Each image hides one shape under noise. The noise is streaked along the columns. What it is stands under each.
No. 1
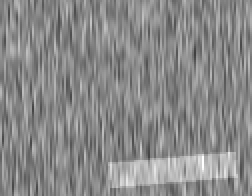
light bar
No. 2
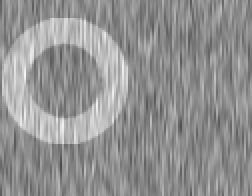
light ring
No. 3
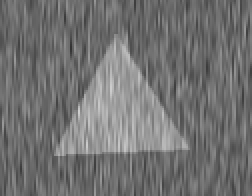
light triangle
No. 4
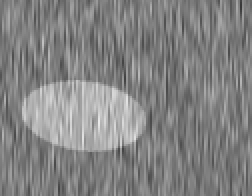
light ellipse
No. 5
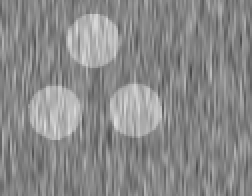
light three dots
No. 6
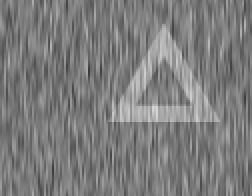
light triangle frame
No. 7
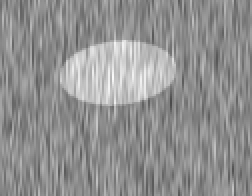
light ellipse
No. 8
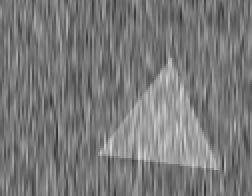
light triangle
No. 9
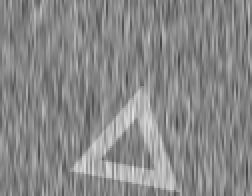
light triangle frame
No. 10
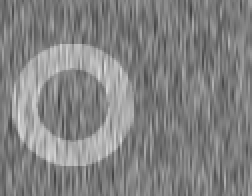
light ring
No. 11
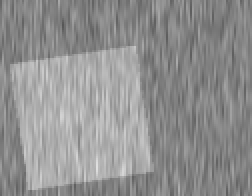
light square
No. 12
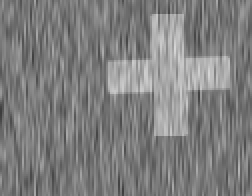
light cross
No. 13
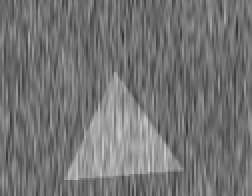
light triangle
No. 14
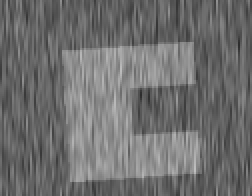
light square with a notch
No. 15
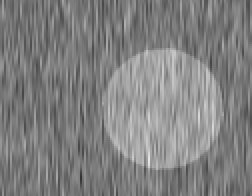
light disc
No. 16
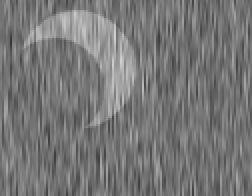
light crescent
